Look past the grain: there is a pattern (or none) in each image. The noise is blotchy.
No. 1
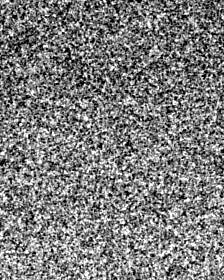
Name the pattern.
a smooth slope
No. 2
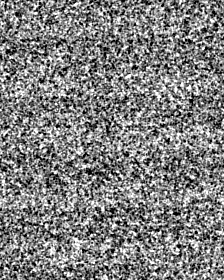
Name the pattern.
horizontal stripes
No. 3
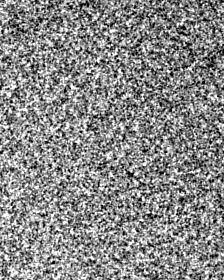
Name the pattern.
a smooth slope
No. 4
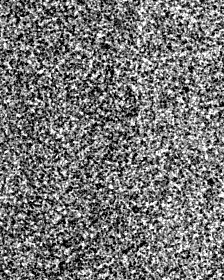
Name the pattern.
a sharp edge
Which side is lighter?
right
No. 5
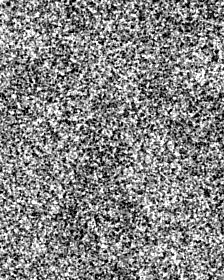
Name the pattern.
spokes from one point
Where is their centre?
top middle
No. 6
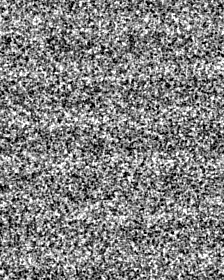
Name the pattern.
horizontal stripes
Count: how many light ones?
6
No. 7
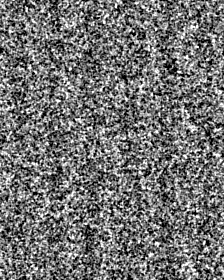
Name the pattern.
vertical stripes
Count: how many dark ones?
6
